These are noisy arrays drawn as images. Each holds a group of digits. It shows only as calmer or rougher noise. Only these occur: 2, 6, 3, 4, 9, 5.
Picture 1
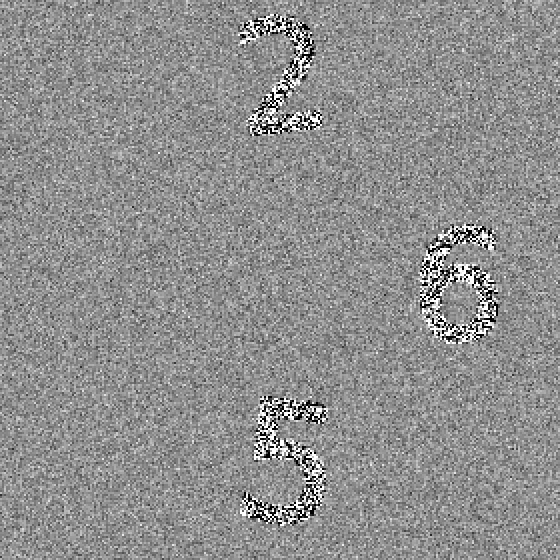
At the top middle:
2
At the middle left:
nothing
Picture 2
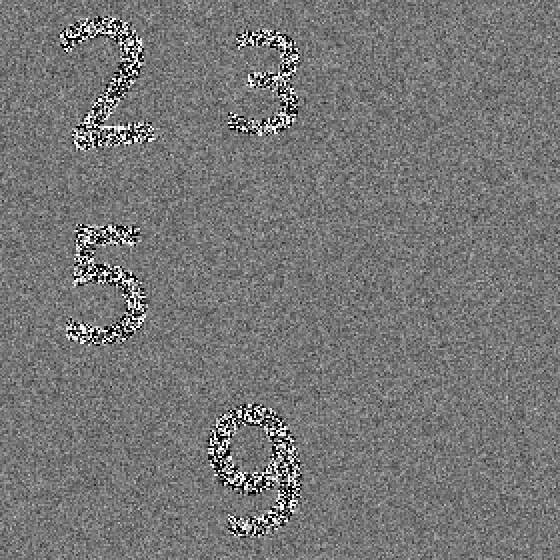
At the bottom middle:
9
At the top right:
nothing
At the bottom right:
nothing
